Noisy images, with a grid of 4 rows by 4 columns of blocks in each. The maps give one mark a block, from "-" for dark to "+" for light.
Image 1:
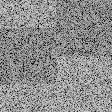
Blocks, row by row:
+ + - -
- - - -
- - + +
+ + + +
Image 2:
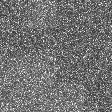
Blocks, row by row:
- + - -
- - - -
+ + - -
+ + + -
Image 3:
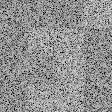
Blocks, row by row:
- - - +
- + + -
- - + -
- + + -
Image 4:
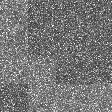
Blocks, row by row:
+ - - -
+ - - -
+ + - -
- + + +
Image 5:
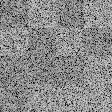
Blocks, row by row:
- + - +
+ - + -
- - - +
- + + +
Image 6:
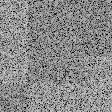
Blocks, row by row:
+ - - -
+ - - -
+ - - +
- + + +
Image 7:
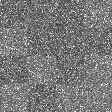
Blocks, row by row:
- - - +
+ - - -
- + - +
+ - + +
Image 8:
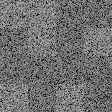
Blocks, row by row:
+ + - -
- + - +
- - - -
+ - + -
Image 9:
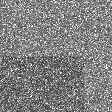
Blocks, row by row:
+ + + +
+ + + +
- - - +
- - - +
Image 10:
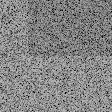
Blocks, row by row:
+ - - -
+ - - -
+ + + +
+ + + +
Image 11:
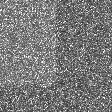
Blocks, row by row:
+ + - -
+ + - -
+ + - -
- - - -
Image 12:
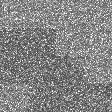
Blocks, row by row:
+ + + +
- - + +
- - - +
+ - - -
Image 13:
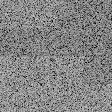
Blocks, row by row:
+ + - -
- - - -
+ + + -
+ + + +
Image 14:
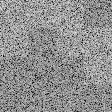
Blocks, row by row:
+ + + -
+ - + +
- - - +
- - - -
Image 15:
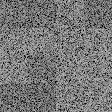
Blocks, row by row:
- - + -
+ + + +
+ - + +
- - + +
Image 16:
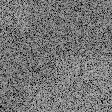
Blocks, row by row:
+ - - -
- - - -
- - + +
- + + +
